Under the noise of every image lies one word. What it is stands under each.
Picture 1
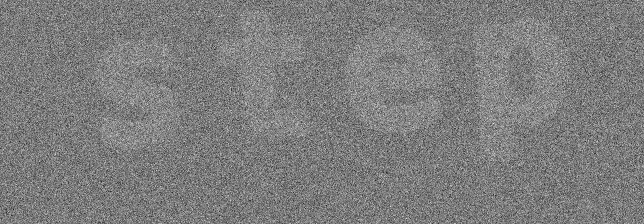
step
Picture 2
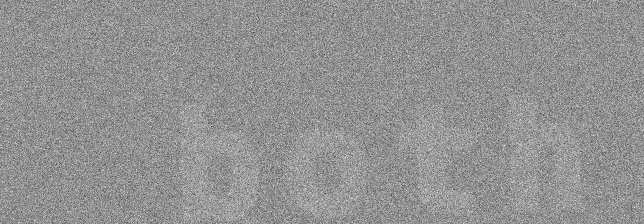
both
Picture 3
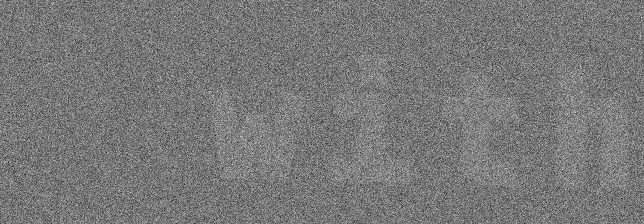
with
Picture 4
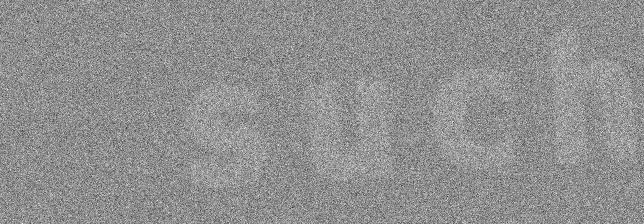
such
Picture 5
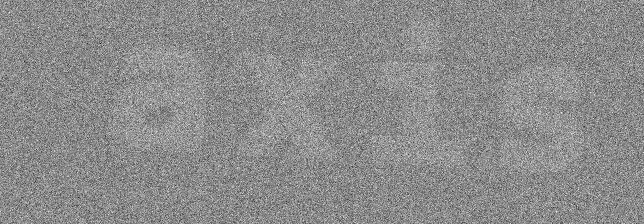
axis
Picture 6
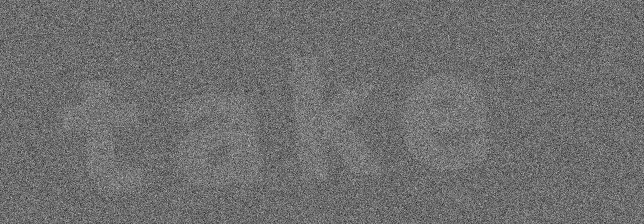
take
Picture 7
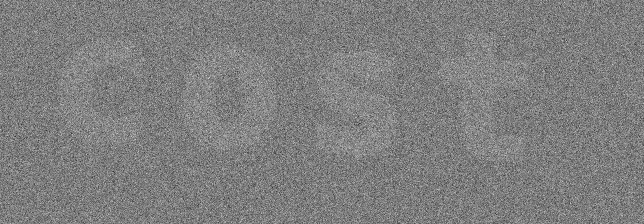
cost
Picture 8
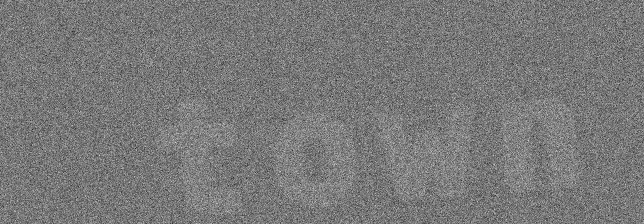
town
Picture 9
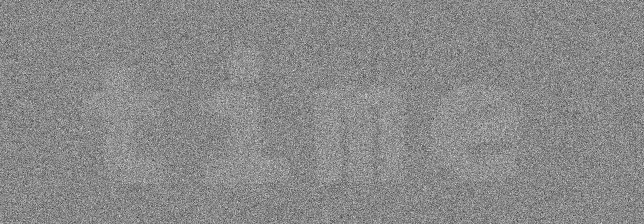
time
